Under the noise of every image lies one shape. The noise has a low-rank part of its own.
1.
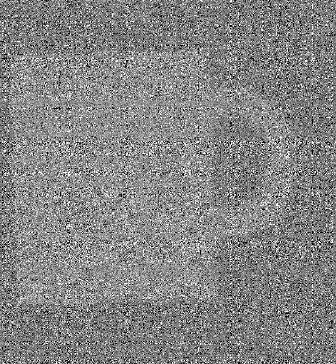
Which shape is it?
cup
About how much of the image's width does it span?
nearly all
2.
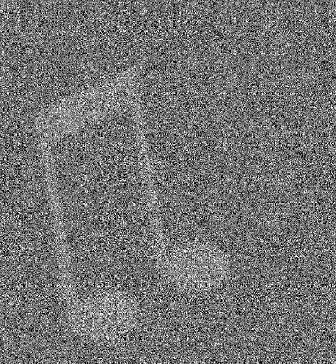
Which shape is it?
pair of musical notes
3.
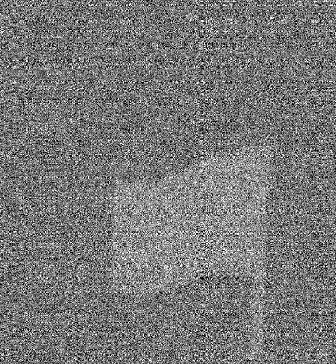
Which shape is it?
flag
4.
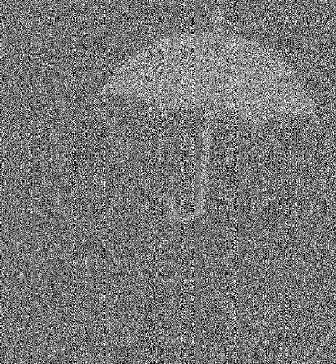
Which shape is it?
umbrella
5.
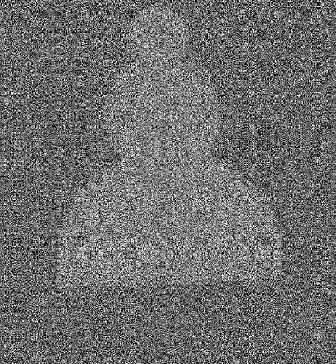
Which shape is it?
chess pawn
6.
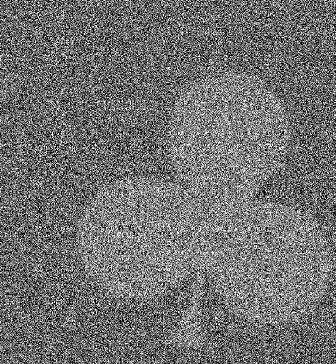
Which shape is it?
club
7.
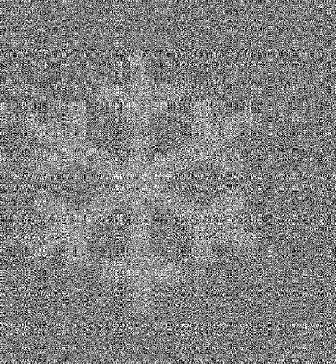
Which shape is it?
snowflake
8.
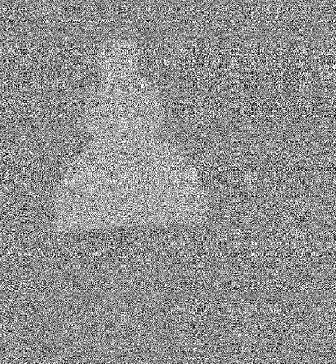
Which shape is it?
chess pawn
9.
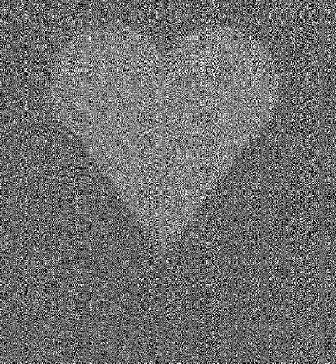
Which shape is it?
heart
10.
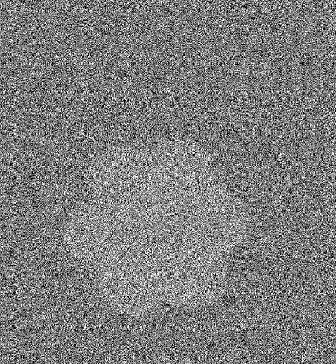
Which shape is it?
flower
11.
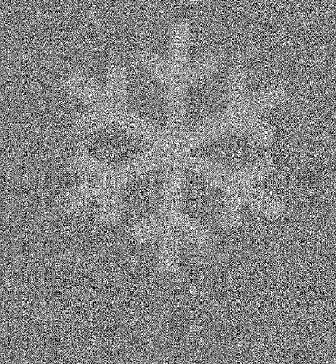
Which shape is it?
snowflake
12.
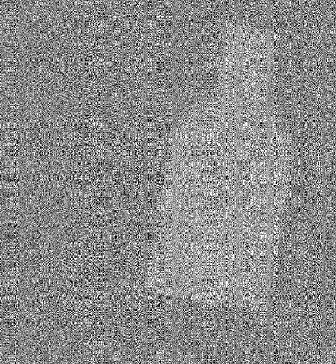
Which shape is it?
bottle
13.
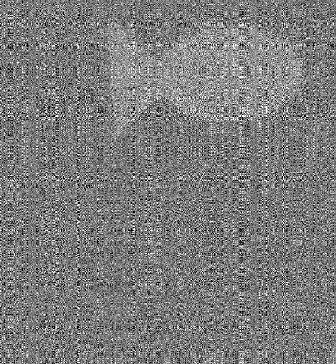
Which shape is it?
fish
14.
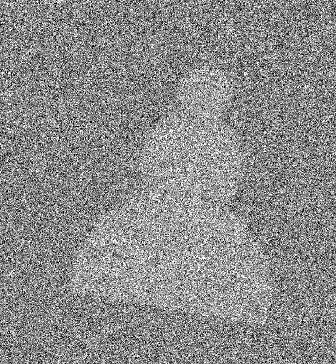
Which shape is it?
chess pawn
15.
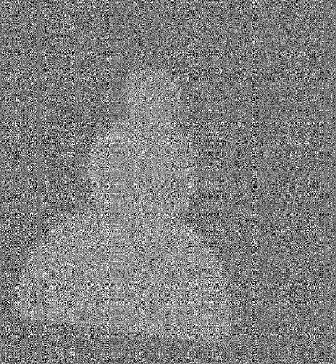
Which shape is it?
chess pawn
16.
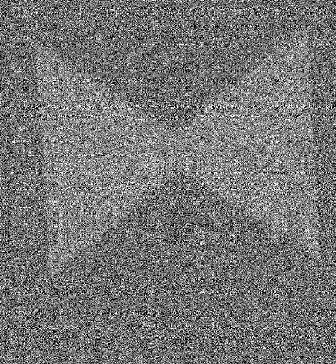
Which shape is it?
bow tie
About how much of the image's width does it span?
nearly all
